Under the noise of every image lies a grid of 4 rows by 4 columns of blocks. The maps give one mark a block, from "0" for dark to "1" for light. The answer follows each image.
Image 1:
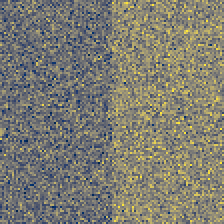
0 0 1 1
0 0 1 1
0 0 1 1
0 0 1 1
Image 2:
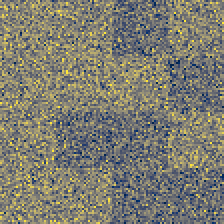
1 1 0 1
1 1 1 0
1 0 0 1
1 1 0 0
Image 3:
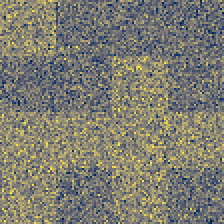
1 0 0 0
0 0 1 0
1 1 1 1
1 0 1 0
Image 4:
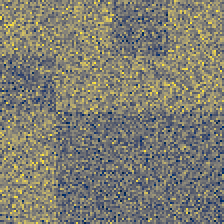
1 1 0 1
0 1 1 1
1 0 0 0
1 0 0 0
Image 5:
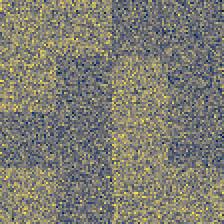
1 1 0 0
1 0 1 0
0 0 1 0
1 0 1 1
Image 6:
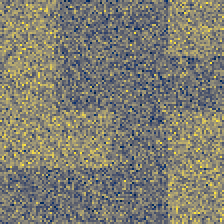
1 0 0 1
1 0 0 0
1 1 0 1
0 0 0 1
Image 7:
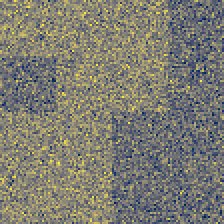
1 1 1 0
0 1 1 0
1 1 0 0
1 1 0 0
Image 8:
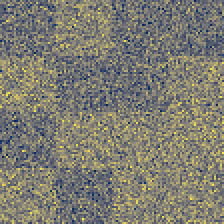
0 1 0 0
1 0 0 1
0 1 1 1
1 0 1 1
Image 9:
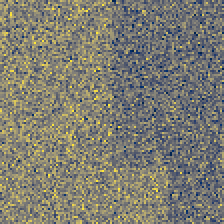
1 1 0 0
1 1 0 0
1 1 0 0
1 1 1 0
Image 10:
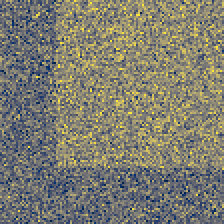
0 1 1 1
0 1 1 1
0 1 1 1
0 0 0 0
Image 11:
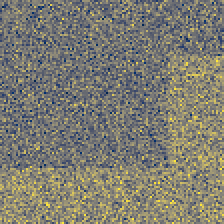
0 0 0 0
0 0 0 1
0 0 0 1
1 1 1 1
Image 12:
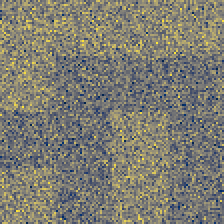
1 1 1 1
1 0 0 0
0 0 1 0
1 0 1 0
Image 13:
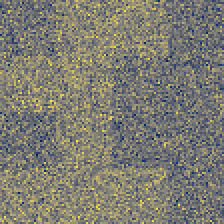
0 1 1 0
1 1 0 0
0 1 0 0
1 1 1 0
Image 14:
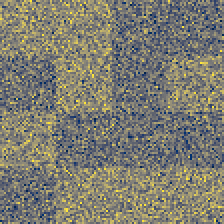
1 1 0 0
0 1 0 1
1 0 0 0
0 1 1 1
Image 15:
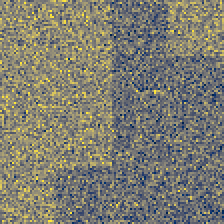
1 1 0 1
1 1 0 0
1 1 0 0
1 0 0 0
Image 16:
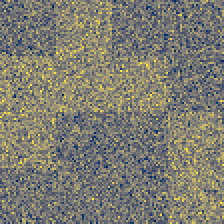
0 1 0 0
1 1 1 0
1 0 0 1
0 0 0 1
